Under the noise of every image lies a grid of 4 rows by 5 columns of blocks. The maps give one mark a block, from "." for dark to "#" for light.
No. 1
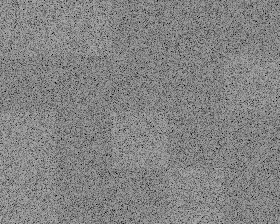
# # . . .
. . . . #
# . # . .
# . . # .
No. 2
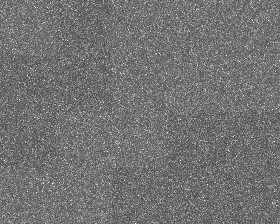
# . # # #
. . # # #
. # # . .
# # . . .
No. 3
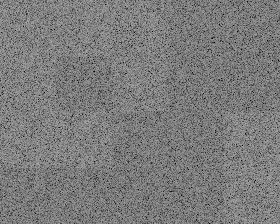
# # # . .
# . # . .
# # . . #
. . . . #
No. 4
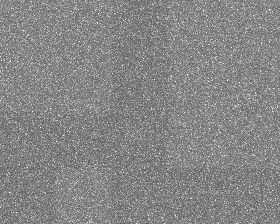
# # . # #
# # . # #
. . . # #
. # . . .
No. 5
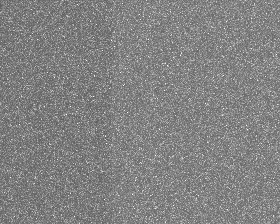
. . # # #
. . # # #
. . # # #
. . # # #
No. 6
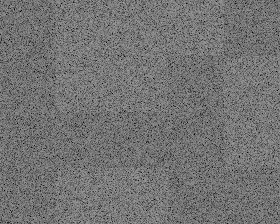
. # # # .
. # # . #
. . . . #
. # # . .
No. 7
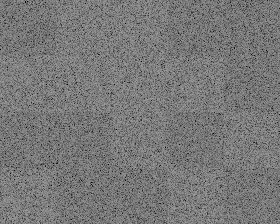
. # # . .
# # # # .
. . # . #
# . . # .
